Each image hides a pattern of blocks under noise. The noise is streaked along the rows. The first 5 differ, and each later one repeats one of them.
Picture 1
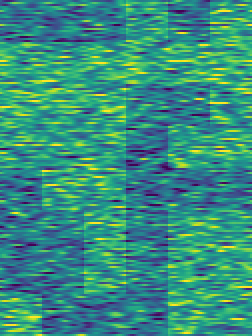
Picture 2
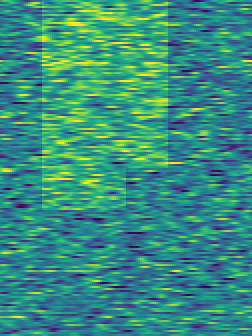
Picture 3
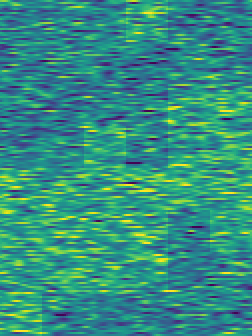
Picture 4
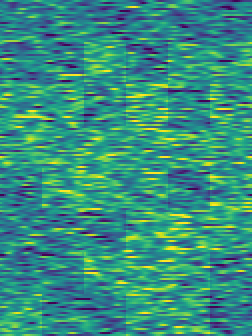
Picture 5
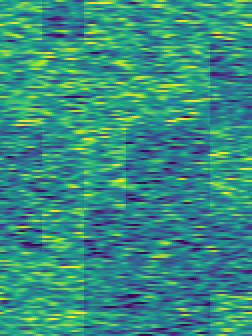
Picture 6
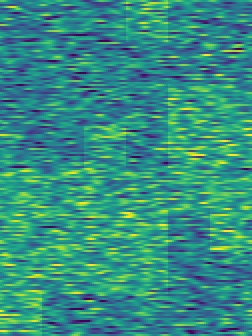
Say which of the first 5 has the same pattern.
3
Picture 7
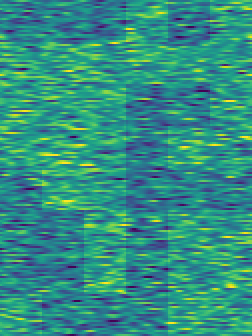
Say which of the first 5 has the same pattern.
1
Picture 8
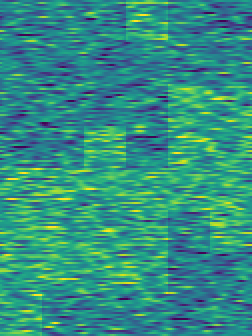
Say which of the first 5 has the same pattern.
3
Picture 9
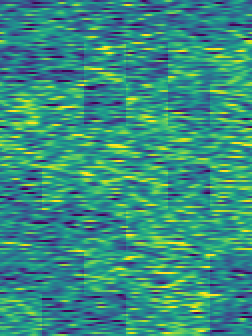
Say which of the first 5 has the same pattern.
4
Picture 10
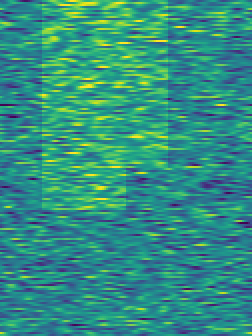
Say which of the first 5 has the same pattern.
2
